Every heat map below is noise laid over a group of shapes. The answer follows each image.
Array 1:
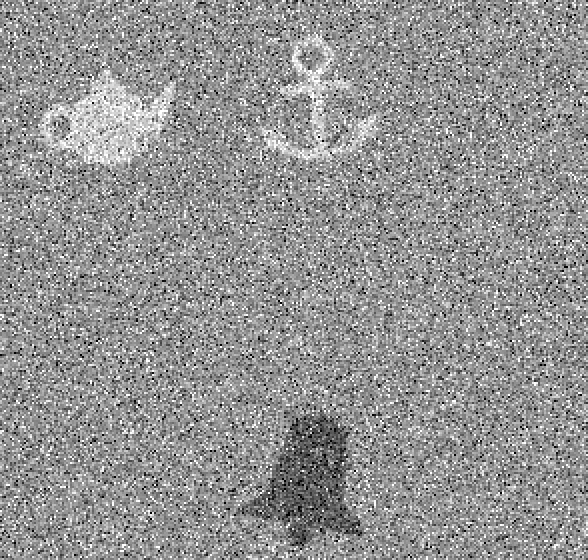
top left: light teapot; top middle: light anchor; bottom middle: dark bell
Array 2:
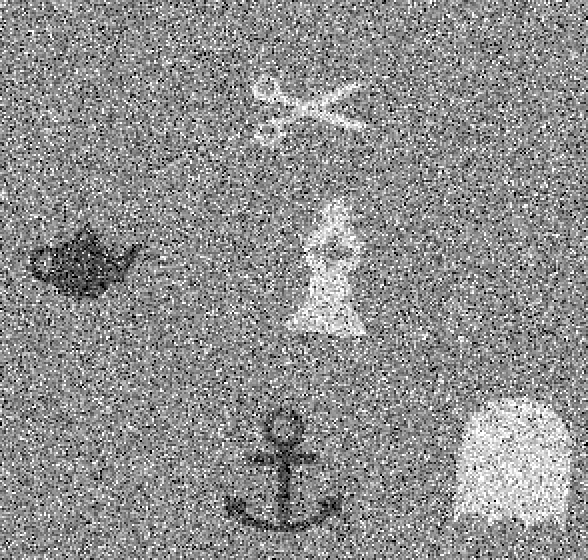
top middle: light pair of scissors; middle left: dark teapot; centre: light chess bishop; bottom middle: dark anchor; bottom right: light ghost
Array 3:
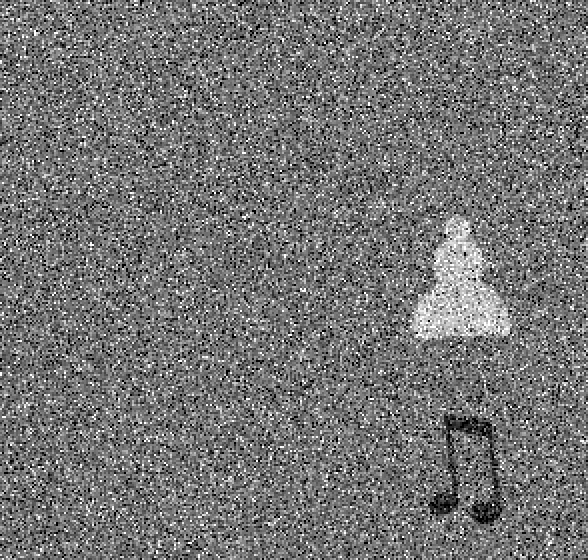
middle right: light chess pawn; bottom right: dark pair of musical notes
